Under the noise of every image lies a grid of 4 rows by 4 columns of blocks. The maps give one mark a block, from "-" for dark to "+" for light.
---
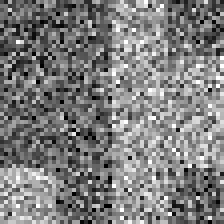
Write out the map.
- - + -
- - + +
- - + +
+ - + -
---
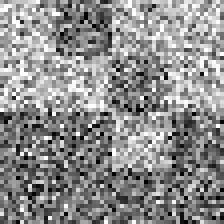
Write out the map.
+ - + +
+ + - +
- - + -
- - - -
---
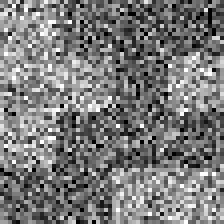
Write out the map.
+ - - -
+ + - +
+ - - -
- - + +
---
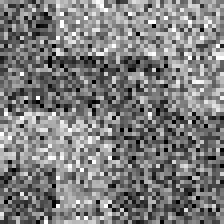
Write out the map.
- + + +
- - - +
+ + - -
- + - -
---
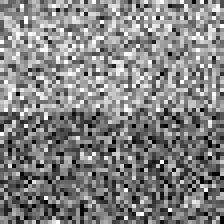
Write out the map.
+ + + +
+ + + +
- - - -
- - - -
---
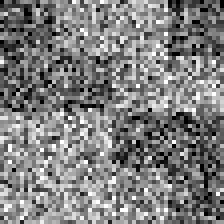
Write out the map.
- + + -
- - + +
+ + - -
+ + + -
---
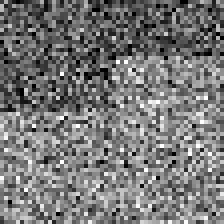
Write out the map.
- - - -
- - + +
+ + + +
+ + + +
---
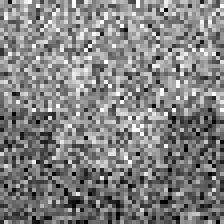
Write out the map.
+ + + +
+ + + +
- + + -
- - - -
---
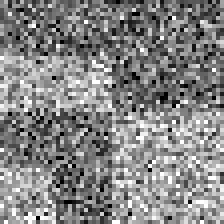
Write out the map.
- - - -
+ + - -
- - + +
+ - + +
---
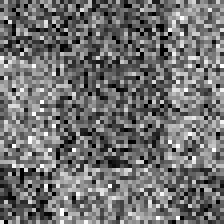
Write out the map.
- - - +
+ - - +
+ - - +
- + + -
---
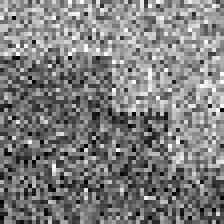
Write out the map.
+ + + +
- - + +
- - - +
- - - -
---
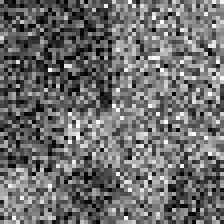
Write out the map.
- - + +
- - + +
- + + +
+ - + -
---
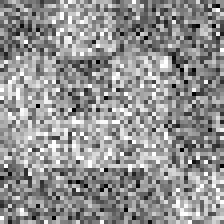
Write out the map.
- + - -
+ - + -
+ + + -
- - - +
